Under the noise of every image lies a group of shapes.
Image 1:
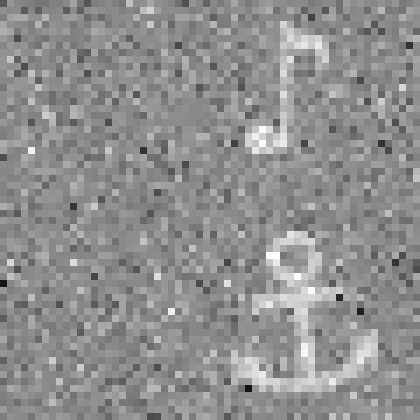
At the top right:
musical note
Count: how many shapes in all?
2
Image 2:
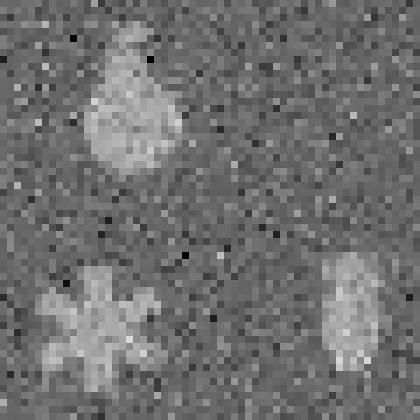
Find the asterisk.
bottom left
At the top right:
nothing
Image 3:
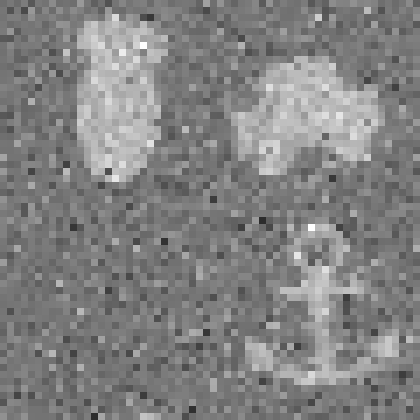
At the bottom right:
anchor
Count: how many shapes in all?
3
